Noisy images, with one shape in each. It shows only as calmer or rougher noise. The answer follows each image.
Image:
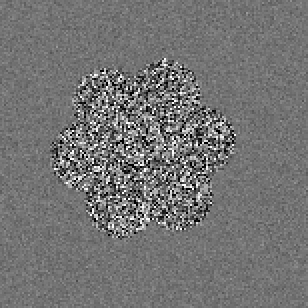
rough flower
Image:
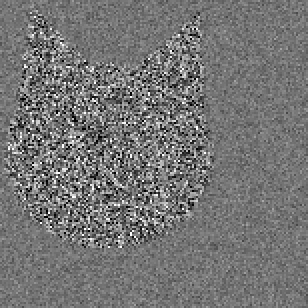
rough cat's head
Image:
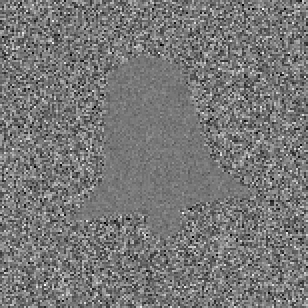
calm bell
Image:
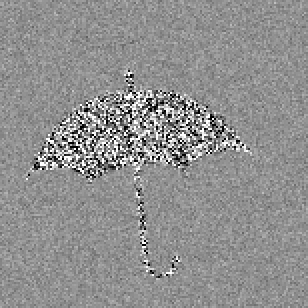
rough umbrella
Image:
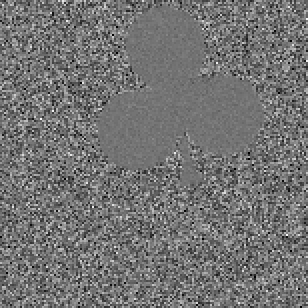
calm club
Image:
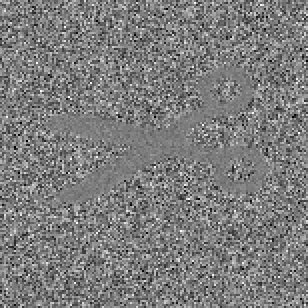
calm pair of scissors
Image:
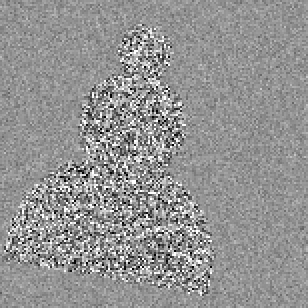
rough chess pawn
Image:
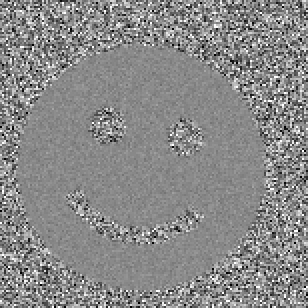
calm smiling face
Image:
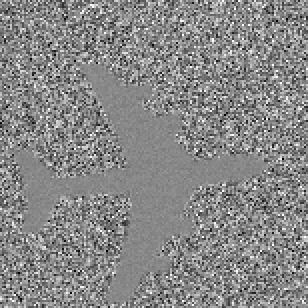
calm airplane
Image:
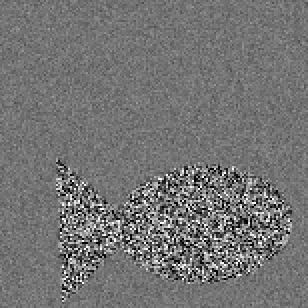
rough fish
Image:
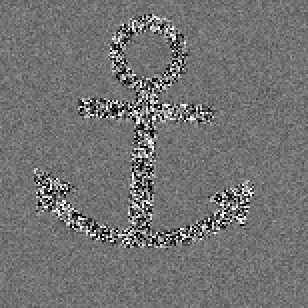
rough anchor
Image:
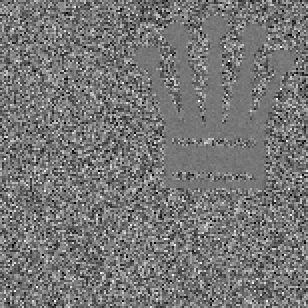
calm chess queen
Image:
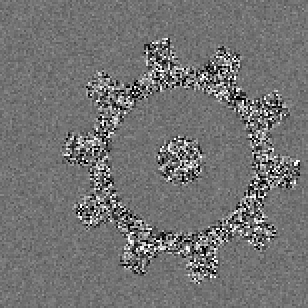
rough gear
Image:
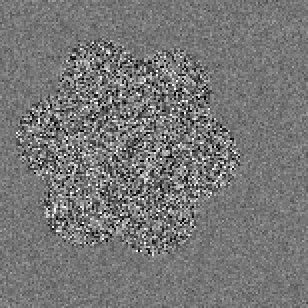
rough flower
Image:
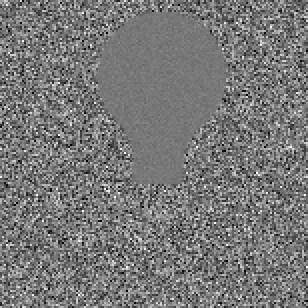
calm light bulb
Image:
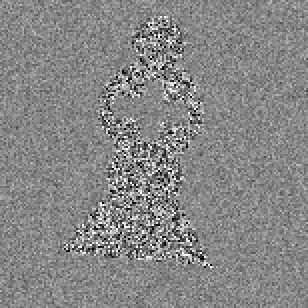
rough chess bishop
